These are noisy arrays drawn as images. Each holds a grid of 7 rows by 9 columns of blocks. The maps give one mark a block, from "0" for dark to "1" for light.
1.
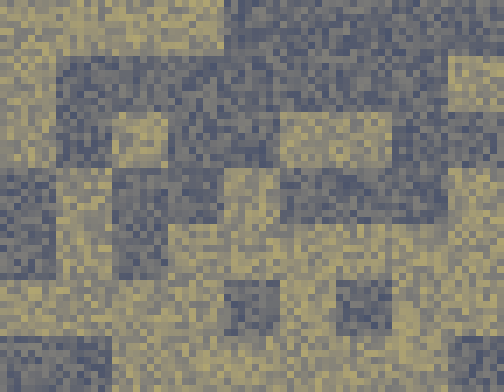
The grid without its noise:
1 1 1 1 0 0 0 0 0
1 0 0 0 0 0 0 0 1
1 0 1 0 0 1 1 0 0
0 1 0 0 1 0 0 0 1
0 1 0 1 1 1 1 1 1
1 1 1 1 0 1 0 1 1
0 0 1 1 1 1 1 1 0
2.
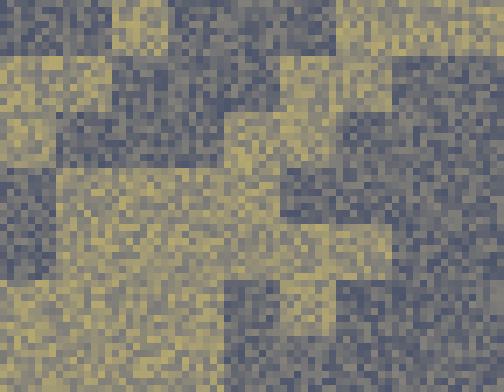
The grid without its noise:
0 0 1 0 0 0 1 1 1
1 1 0 0 0 1 1 0 0
1 0 0 0 1 1 0 0 0
0 1 1 1 1 0 0 0 0
0 1 1 1 1 1 1 0 0
1 1 1 1 0 1 0 0 0
1 1 1 1 0 0 0 0 0
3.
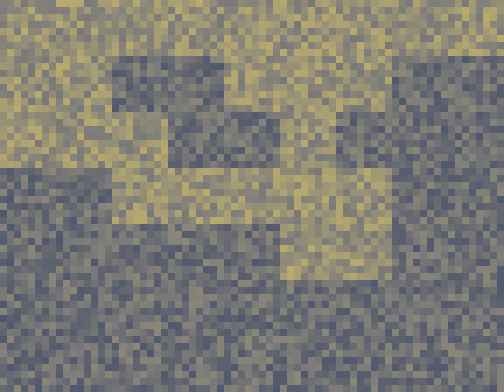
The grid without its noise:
1 1 1 1 1 1 1 1 1
1 1 0 0 1 1 1 0 0
1 1 1 0 0 1 0 0 0
0 0 1 1 1 1 1 0 0
0 0 0 0 0 1 1 0 0
0 0 0 0 0 0 0 0 0
0 0 0 0 0 0 0 0 0
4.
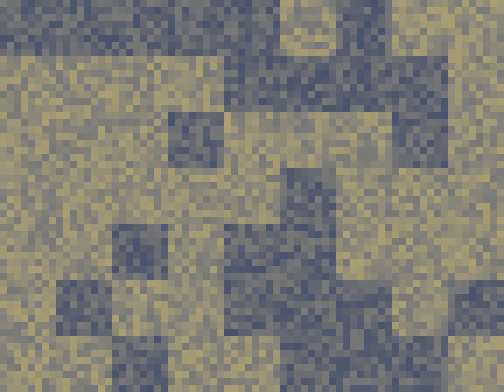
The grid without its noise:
0 0 0 0 0 1 0 1 1
1 1 1 1 0 0 0 0 1
1 1 1 0 1 1 1 0 1
1 1 1 1 1 0 1 1 1
1 1 0 1 0 0 1 1 1
1 0 1 1 0 0 0 1 0
1 1 0 1 1 0 0 0 1
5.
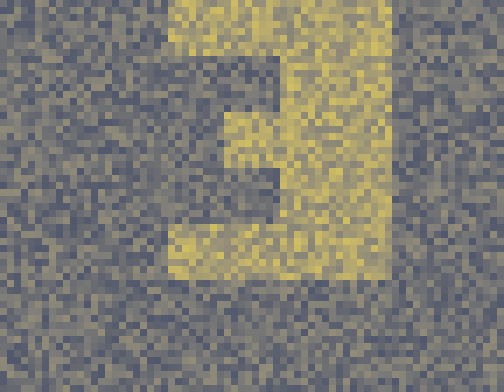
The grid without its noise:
0 0 0 1 1 1 1 0 0
0 0 0 0 0 1 1 0 0
0 0 0 0 1 1 1 0 0
0 0 0 0 0 1 1 0 0
0 0 0 1 1 1 1 0 0
0 0 0 0 0 0 0 0 0
0 0 0 0 0 0 0 0 0
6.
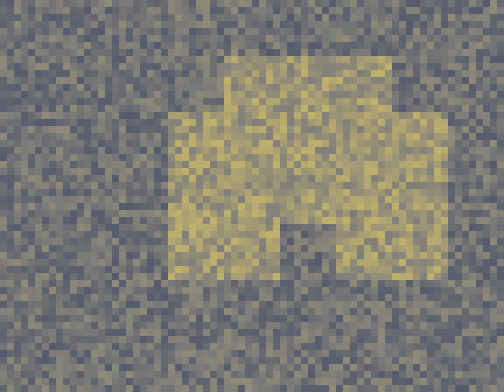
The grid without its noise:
0 0 0 0 0 0 0 0 0
0 0 0 0 1 1 1 0 0
0 0 0 1 1 1 1 1 0
0 0 0 1 1 1 1 1 0
0 0 0 1 1 0 1 1 0
0 0 0 0 0 0 0 0 0
0 0 0 0 0 0 0 0 0
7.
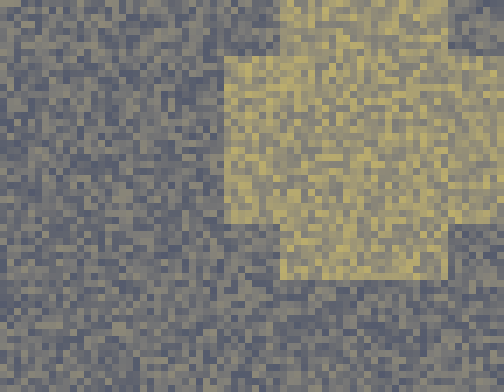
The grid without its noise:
0 0 0 0 0 1 1 1 0
0 0 0 0 1 1 1 1 1
0 0 0 0 1 1 1 1 1
0 0 0 0 1 1 1 1 1
0 0 0 0 0 1 1 1 0
0 0 0 0 0 0 0 0 0
0 0 0 0 0 0 0 0 0
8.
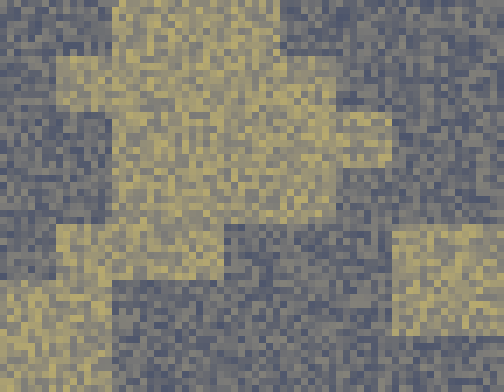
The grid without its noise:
0 0 1 1 1 0 0 0 0
0 1 1 1 1 1 0 0 0
0 0 1 1 1 1 1 0 0
0 0 1 1 1 1 0 0 0
0 1 1 1 0 0 0 1 1
1 1 0 0 0 0 0 1 1
1 1 0 0 0 0 0 0 0
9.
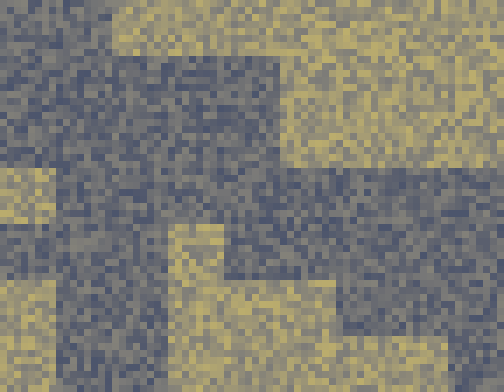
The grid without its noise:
0 0 1 1 1 1 1 1 1
0 0 0 0 0 1 1 1 1
0 0 0 0 0 1 1 1 1
1 0 0 0 0 0 0 0 0
0 0 0 1 0 0 0 0 0
1 0 0 1 1 1 0 0 0
1 0 0 1 1 1 1 1 0
